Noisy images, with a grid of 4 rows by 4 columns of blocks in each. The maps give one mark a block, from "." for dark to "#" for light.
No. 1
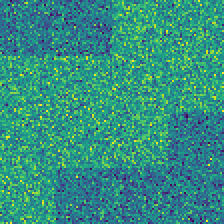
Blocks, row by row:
. . # #
# # # #
# # # .
# . . .
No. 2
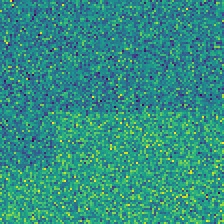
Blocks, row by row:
. . . .
. . . .
. # # #
# # # #
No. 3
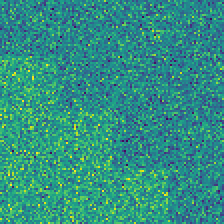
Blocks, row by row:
. . . .
# . . .
# # . .
# # # .
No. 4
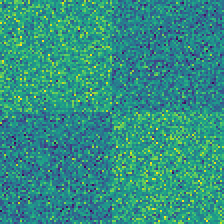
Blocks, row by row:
# # . .
# # . .
. . # #
. . # #
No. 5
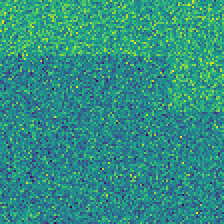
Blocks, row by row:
# # # #
. . . #
. . . .
. . . .
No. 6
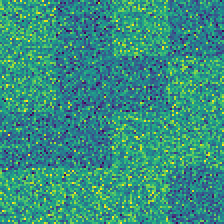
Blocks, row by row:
# . # .
# . . #
. . # #
# # # .
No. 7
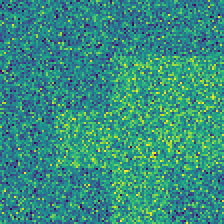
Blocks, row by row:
. . . .
. . # #
. # # #
. . # .
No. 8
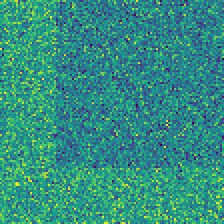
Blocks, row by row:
# . . .
# . . .
# . . .
# # # #
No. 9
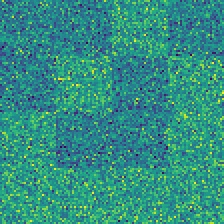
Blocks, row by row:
. . # .
. # . #
# . . #
# # # #
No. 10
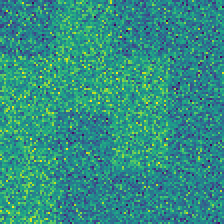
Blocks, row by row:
. # . .
# # # .
# . # .
# . . .
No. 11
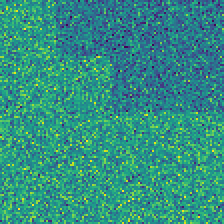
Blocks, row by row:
# . . .
# # . .
# # # #
# # # #
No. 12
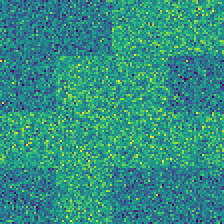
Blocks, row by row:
. . # #
. # # .
# # # #
. # . .
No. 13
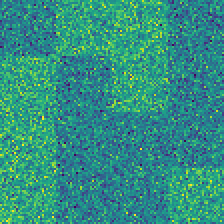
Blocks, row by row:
. # # .
# . # .
# . . .
# . . #
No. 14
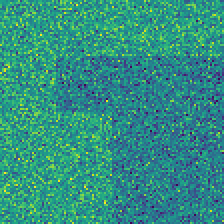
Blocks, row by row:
# # # #
# . . .
# # . .
# # . .
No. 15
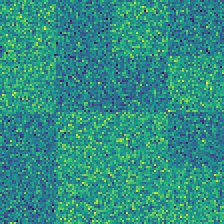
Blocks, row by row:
# . # .
# . . #
. # # .
. # # #
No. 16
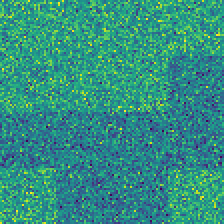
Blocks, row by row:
# # # #
# # # .
. . . .
# . . #
